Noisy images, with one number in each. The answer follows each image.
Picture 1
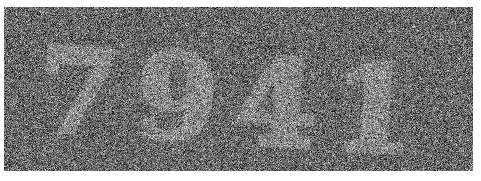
7941
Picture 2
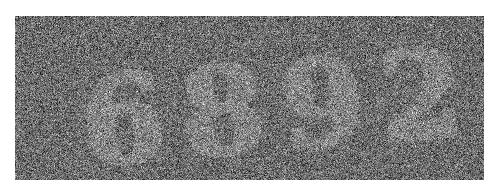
6892
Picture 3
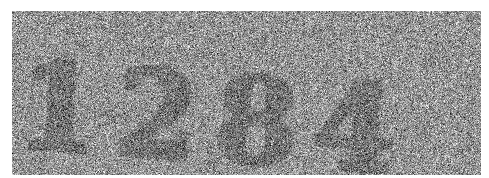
1284
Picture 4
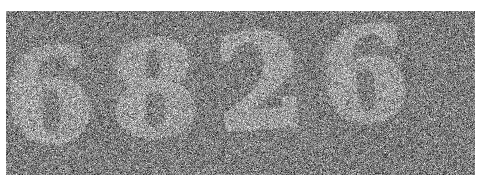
6826
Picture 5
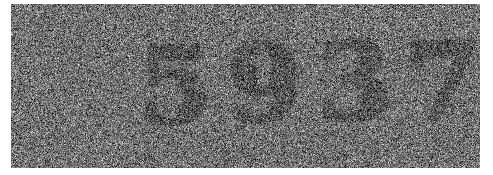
5937
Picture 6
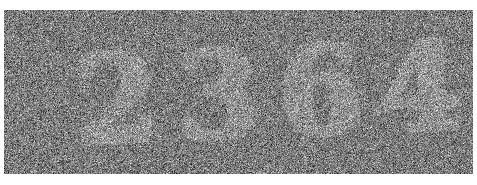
2364
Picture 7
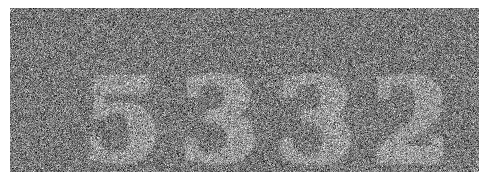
5332
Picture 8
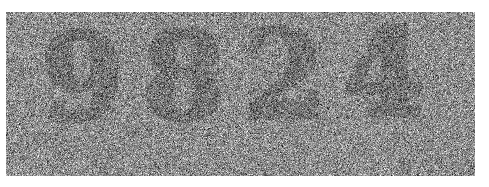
9824
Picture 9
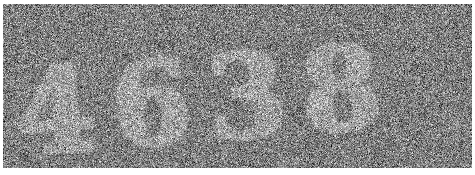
4638
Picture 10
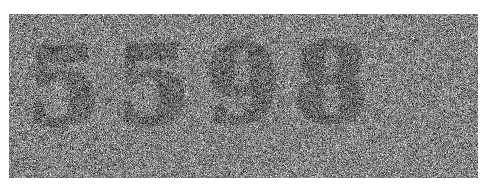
5598
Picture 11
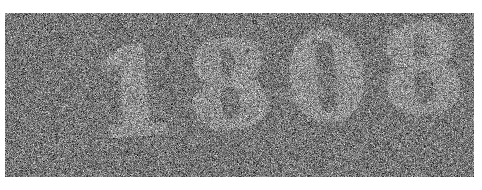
1808
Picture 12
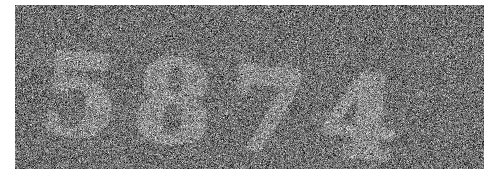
5874
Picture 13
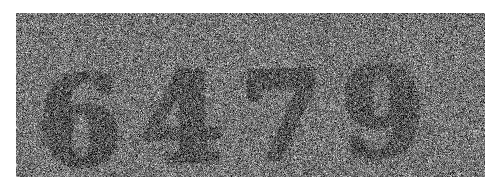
6479
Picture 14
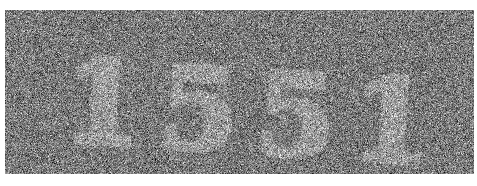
1551
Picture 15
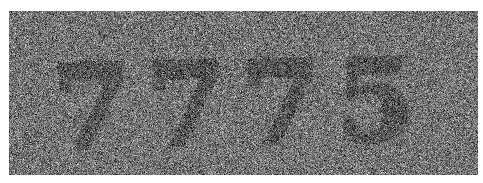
7775
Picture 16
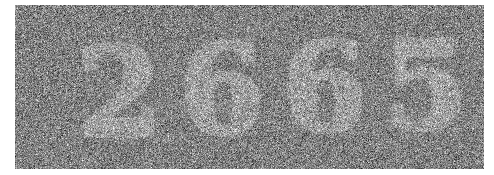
2665
